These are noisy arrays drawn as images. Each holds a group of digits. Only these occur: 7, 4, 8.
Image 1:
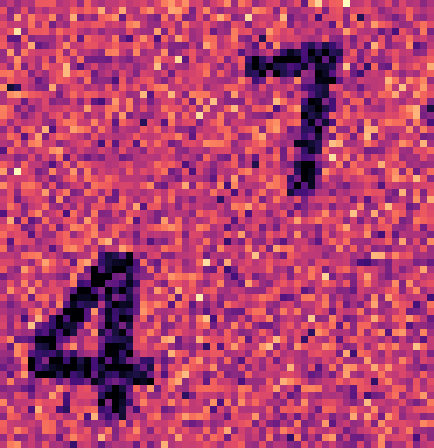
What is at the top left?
nothing
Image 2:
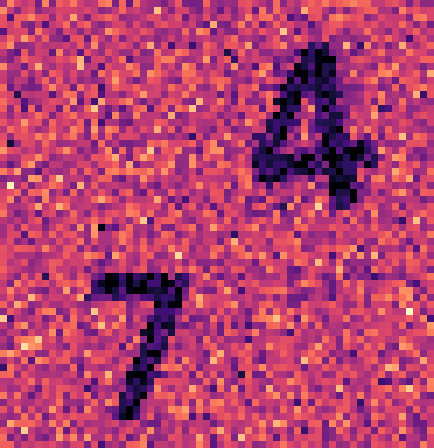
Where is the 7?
bottom left
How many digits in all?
2
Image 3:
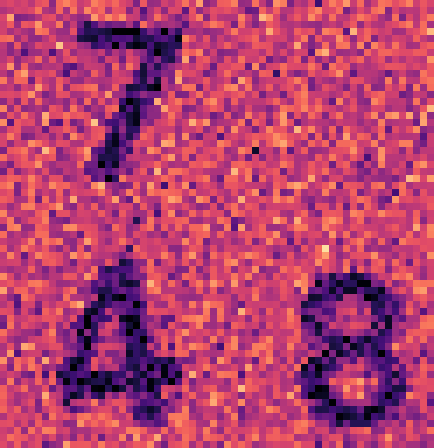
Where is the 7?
top left
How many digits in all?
3
